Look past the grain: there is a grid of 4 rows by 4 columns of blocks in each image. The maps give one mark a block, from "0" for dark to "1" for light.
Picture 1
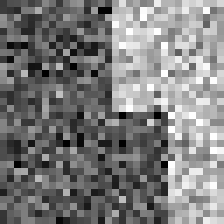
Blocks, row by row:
0 0 1 1
0 0 1 1
0 0 0 1
0 0 0 1
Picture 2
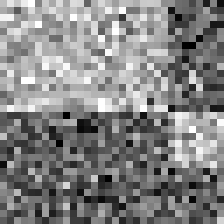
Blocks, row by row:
1 1 1 0
1 1 1 0
0 0 0 1
0 0 0 0
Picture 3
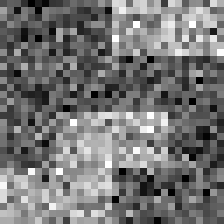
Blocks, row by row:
0 0 1 1
0 0 0 0
0 1 1 0
1 1 0 0
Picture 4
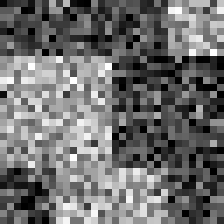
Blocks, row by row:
0 0 0 1
1 1 0 0
1 1 0 0
0 1 1 0
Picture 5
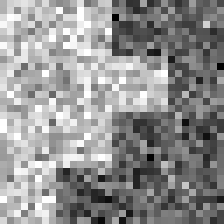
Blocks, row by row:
1 1 0 0
1 1 1 0
1 1 0 0
1 0 0 0
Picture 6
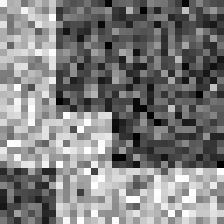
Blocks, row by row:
1 0 0 0
1 0 0 0
1 1 0 0
0 1 1 1
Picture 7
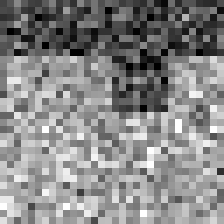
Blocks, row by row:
0 0 0 0
1 1 0 1
1 1 1 1
1 1 1 1
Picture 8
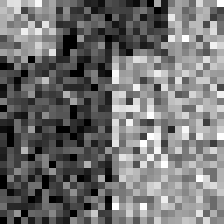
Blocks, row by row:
1 0 0 1
0 0 1 1
0 0 1 1
0 0 1 1
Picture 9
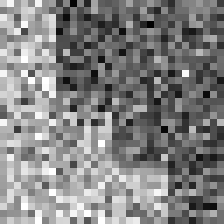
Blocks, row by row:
1 0 0 0
1 0 0 0
1 1 0 0
1 1 1 0
